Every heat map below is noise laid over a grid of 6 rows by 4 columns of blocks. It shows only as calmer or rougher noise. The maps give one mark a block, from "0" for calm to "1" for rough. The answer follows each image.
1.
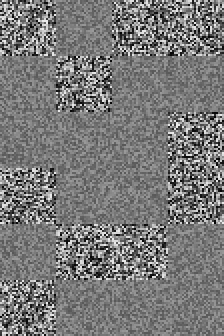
1011
0100
0001
1001
0110
1000
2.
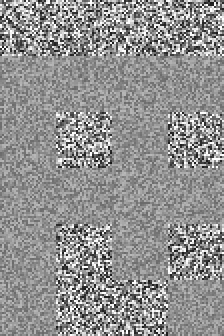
1111
0000
0101
0000
0101
0110
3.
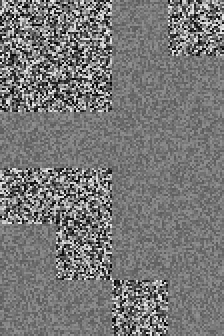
1101
1100
0000
1100
0100
0010
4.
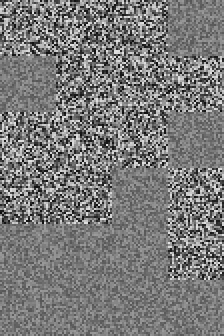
1110
0111
1110
1101
0001
0000
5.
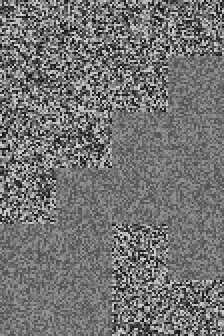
1111
1110
1100
1000
0010
0011
